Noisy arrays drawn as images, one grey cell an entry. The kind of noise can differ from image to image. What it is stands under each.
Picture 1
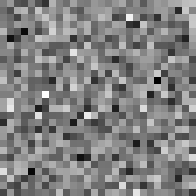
independent entries
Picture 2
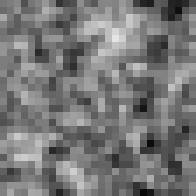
blotchy
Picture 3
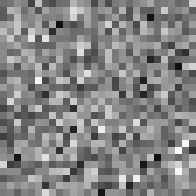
independent entries
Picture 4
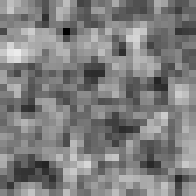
blotchy
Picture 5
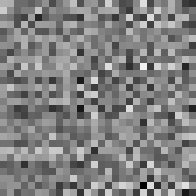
low rank plus noise
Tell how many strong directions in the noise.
two
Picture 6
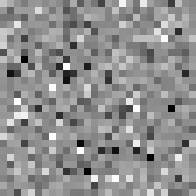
heavy tails
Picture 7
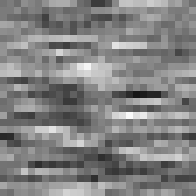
streaked along the rows
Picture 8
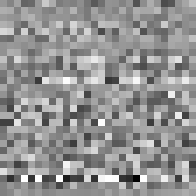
rows of uneven size
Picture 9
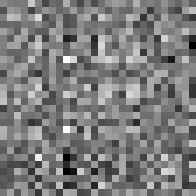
low rank plus noise
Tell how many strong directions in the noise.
two
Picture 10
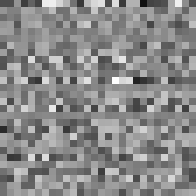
rows of uneven size
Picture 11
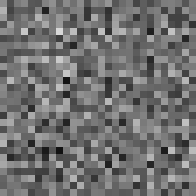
low rank plus noise
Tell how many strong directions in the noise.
three or four
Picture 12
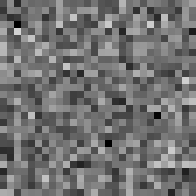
low rank plus noise
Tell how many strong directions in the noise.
five to eight
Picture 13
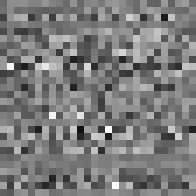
rows of uneven size
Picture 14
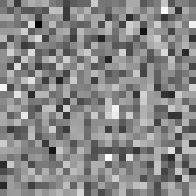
independent entries
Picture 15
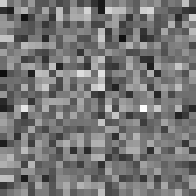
low rank plus noise
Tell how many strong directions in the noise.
three or four
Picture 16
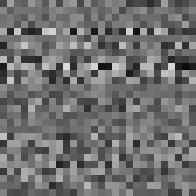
rows of uneven size
